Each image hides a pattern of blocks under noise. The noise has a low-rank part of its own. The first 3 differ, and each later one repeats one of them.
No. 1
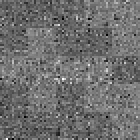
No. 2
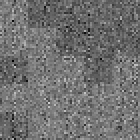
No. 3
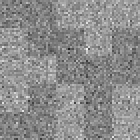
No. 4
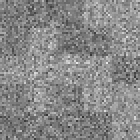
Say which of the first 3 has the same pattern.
1
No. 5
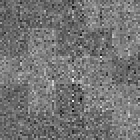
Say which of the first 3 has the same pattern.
1
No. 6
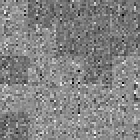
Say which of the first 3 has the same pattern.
2
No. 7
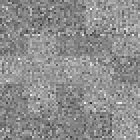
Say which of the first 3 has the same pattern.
1
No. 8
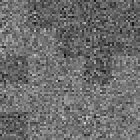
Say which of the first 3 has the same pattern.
2
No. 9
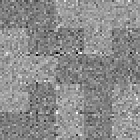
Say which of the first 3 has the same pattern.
3
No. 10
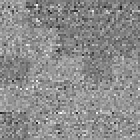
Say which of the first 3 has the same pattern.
2
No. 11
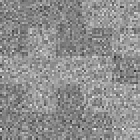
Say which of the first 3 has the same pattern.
1
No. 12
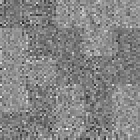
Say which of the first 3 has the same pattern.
3
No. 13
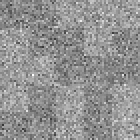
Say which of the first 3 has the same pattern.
3
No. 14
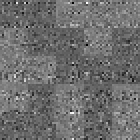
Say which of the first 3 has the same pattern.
3
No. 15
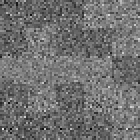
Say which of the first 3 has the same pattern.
1
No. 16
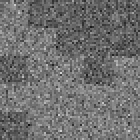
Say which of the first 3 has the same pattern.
2
